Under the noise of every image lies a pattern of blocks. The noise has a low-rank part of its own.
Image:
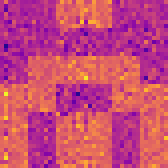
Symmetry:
left and right mirror each other
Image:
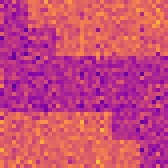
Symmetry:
the same after a half turn
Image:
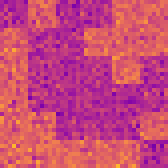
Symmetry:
mirrored about the diagonal from the bottom left
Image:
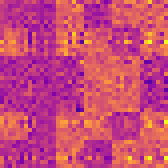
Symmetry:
top and bottom mirror each other
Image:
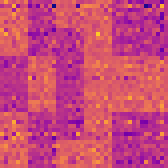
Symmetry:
top and bottom mirror each other
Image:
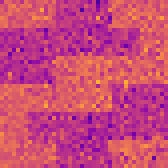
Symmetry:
the same after a half turn
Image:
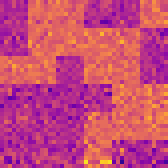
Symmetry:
mirrored about the diagonal from the bottom left
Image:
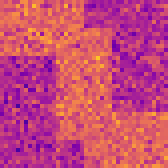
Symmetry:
the same after a half turn
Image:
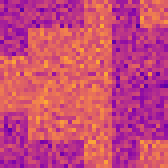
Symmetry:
top and bottom mirror each other
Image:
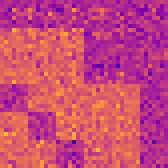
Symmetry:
mirrored about the diagonal from the bottom left
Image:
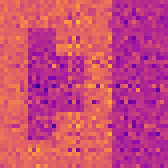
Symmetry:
top and bottom mirror each other
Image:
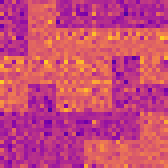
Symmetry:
no symmetry
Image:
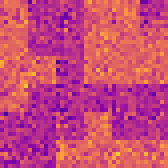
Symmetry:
mirrored about the diagonal from the bottom left
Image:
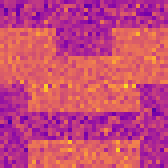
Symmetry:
left and right mirror each other
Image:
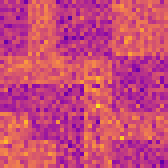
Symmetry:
mirrored about the diagonal from the bottom left
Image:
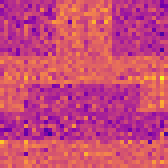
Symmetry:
left and right mirror each other
